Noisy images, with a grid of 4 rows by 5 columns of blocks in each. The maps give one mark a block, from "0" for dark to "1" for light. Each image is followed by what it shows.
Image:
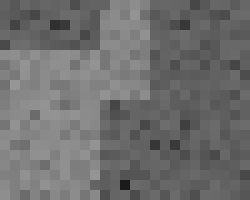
00100
11100
11000
11000
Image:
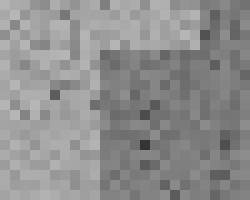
11110
11000
11000
11000
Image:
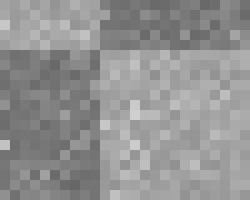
11000
00111
00111
00111
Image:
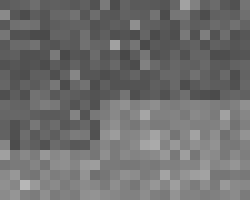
00000
00000
00111
11111
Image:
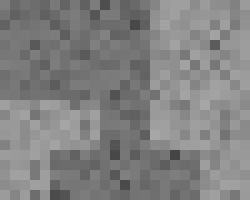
00011
00011
11011
10001
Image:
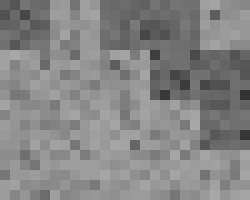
01001
11100
11110
11111
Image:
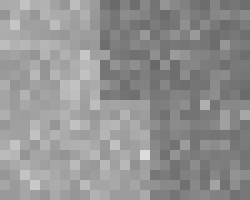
11000
11000
11100
11100
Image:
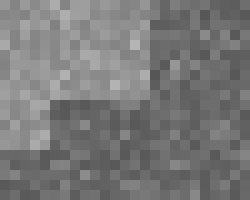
11100
11100
10000
00000
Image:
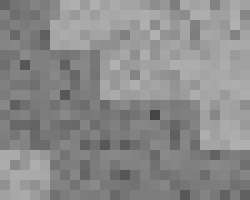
01111
00111
00001
10000
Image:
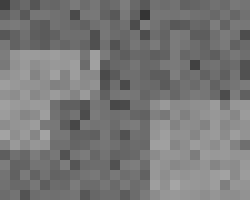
00000
11000
10011
00011
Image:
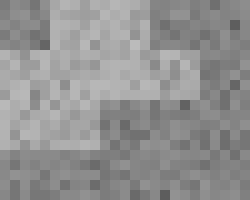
01100
11110
11000
00000
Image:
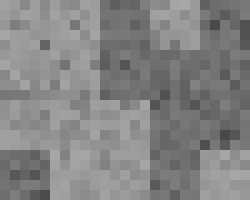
11010
11000
11100
01101
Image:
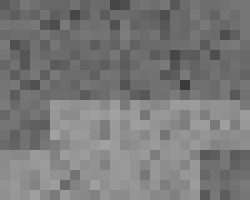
00000
00000
01111
11110
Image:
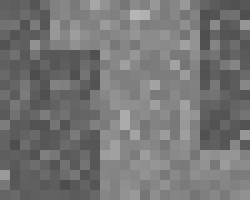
01110
00110
00110
00111
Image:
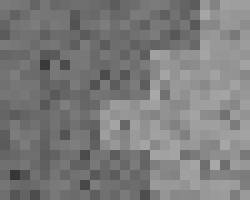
00001
00011
00111
00011
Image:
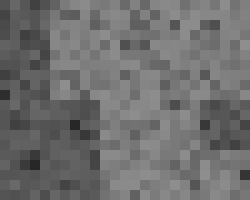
01111
01111
00110
00111
